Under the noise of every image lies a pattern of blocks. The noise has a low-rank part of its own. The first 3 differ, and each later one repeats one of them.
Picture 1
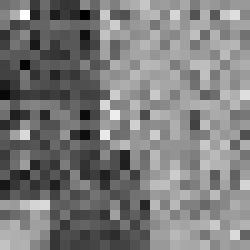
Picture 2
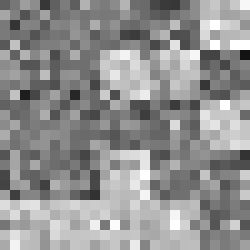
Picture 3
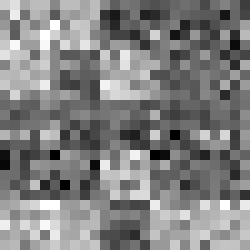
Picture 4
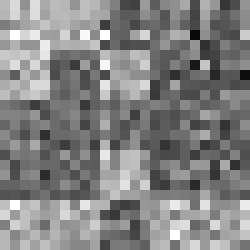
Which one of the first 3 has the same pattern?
3
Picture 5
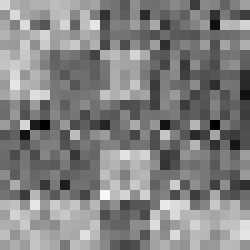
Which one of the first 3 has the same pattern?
3
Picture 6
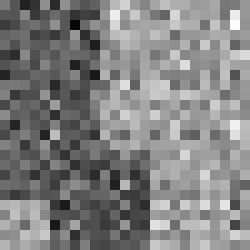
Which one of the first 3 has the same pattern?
1
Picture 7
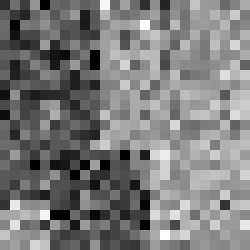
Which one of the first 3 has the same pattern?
1
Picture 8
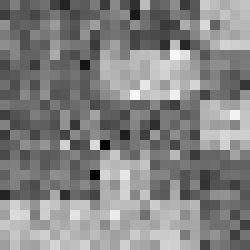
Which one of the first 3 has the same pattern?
2
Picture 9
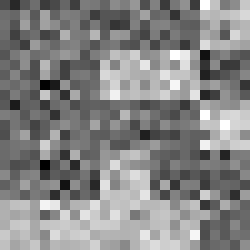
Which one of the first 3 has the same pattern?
2
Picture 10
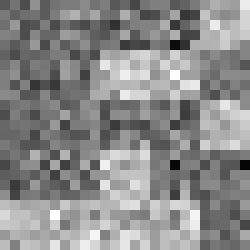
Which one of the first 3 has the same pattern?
2
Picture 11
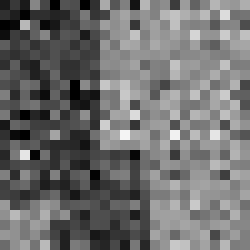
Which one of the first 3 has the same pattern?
1
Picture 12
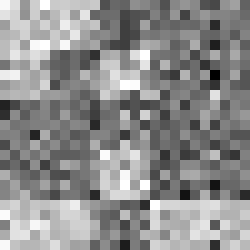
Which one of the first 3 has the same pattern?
3
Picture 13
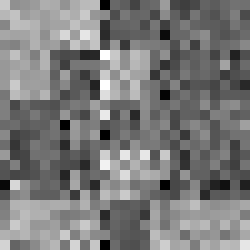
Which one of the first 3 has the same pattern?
3
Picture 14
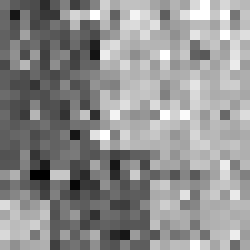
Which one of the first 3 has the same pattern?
1
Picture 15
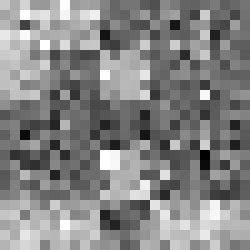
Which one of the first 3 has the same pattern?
3
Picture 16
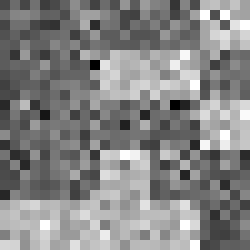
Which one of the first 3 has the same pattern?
2
